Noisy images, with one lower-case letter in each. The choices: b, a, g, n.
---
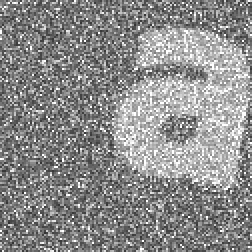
light a
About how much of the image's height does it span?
two thirds
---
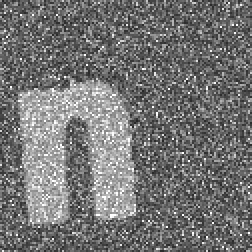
light n
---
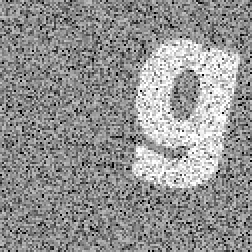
light g
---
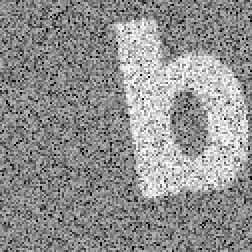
light b
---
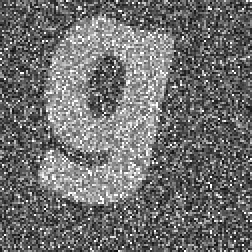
light g
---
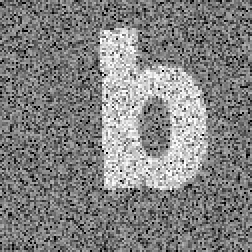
light b
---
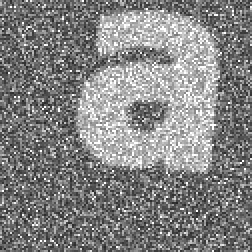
light a
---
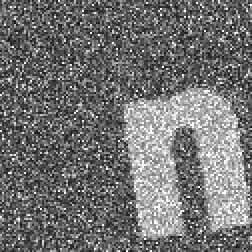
light n
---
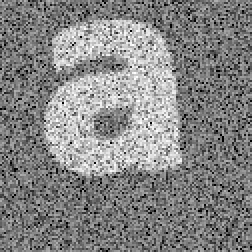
light a
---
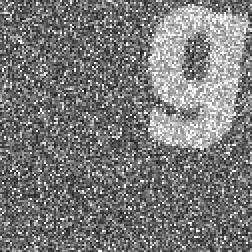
light g
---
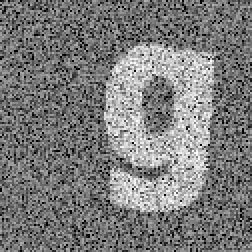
light g
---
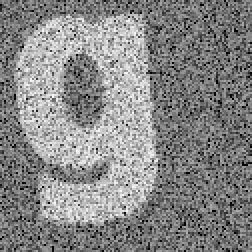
light g
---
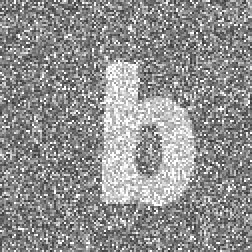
light b
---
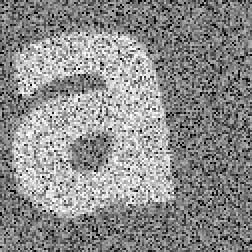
light a
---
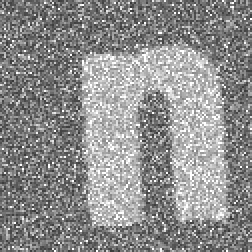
light n
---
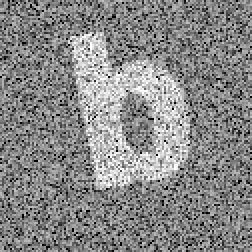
light b
